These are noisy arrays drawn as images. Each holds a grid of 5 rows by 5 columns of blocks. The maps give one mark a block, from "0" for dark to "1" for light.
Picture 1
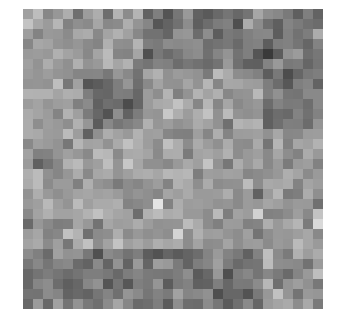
1 1 0 0 0
1 0 1 1 0
1 1 1 1 1
1 1 1 1 1
0 0 0 0 1
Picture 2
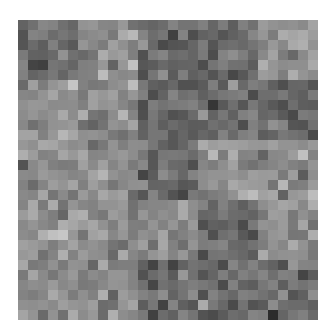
0 1 0 0 1
1 1 0 0 0
1 1 0 1 1
1 1 1 0 1
1 1 0 0 0
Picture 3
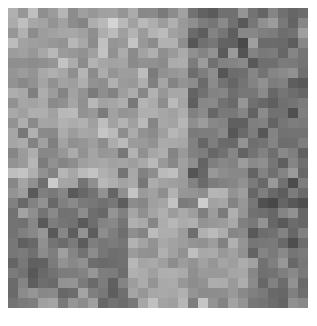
1 1 1 0 0
1 1 1 0 0
1 1 1 0 0
0 0 1 1 0
0 0 1 1 0
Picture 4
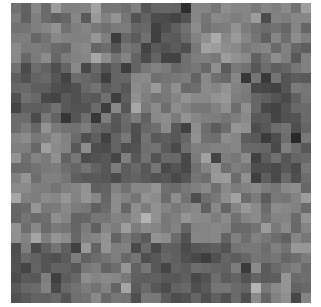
1 1 0 1 1
0 0 1 1 0
1 0 0 1 0
1 1 1 1 1
0 1 0 0 1
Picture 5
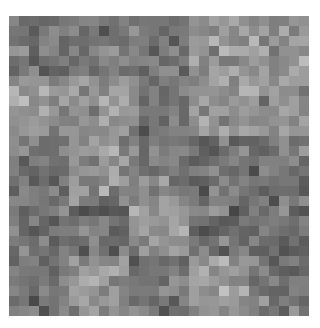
0 0 0 1 1
1 1 0 1 1
0 1 0 0 0
0 0 1 0 0
0 1 0 1 0
